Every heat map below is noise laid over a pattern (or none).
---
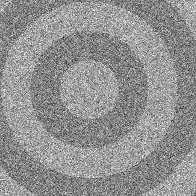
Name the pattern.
rings round one point
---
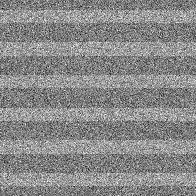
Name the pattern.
horizontal stripes
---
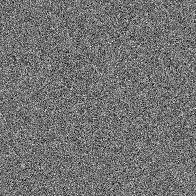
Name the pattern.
only noise
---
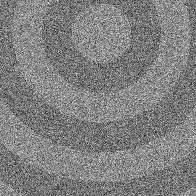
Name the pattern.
rings round one point
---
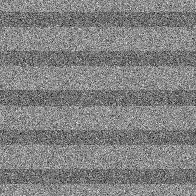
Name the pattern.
horizontal stripes
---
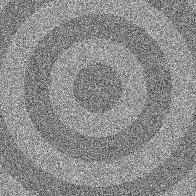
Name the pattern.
rings round one point
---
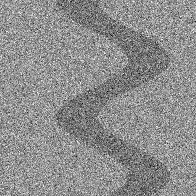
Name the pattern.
a wavy band
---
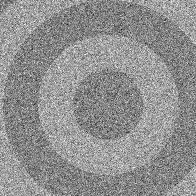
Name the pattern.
rings round one point
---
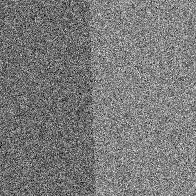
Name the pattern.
a sharp edge
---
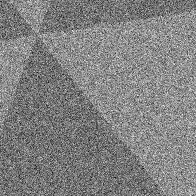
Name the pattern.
spokes from one point
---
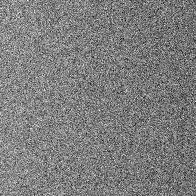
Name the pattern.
a smooth slope
